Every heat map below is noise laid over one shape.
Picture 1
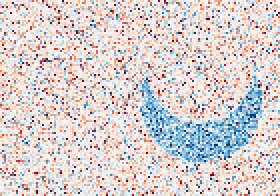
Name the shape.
crescent
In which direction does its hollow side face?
up
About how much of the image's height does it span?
half
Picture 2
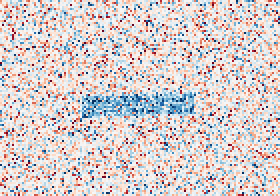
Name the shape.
bar
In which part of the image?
centre
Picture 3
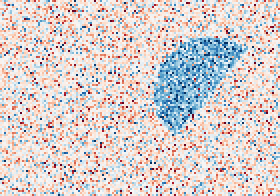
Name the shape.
half disc
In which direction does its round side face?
up and left
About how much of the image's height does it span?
half
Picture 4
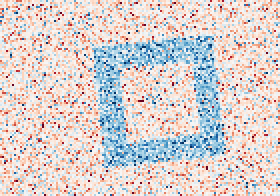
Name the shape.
square frame
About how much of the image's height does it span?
two thirds
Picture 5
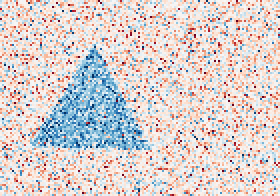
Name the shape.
triangle
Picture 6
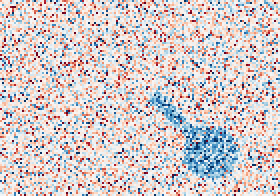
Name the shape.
lollipop
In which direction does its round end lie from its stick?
down and right
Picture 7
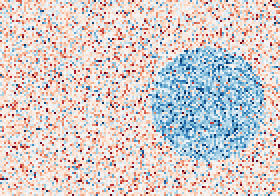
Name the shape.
disc
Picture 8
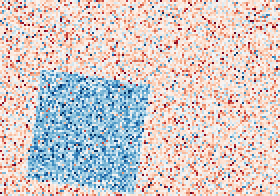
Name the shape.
square
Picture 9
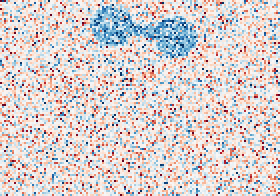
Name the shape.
dumbbell
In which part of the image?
top middle
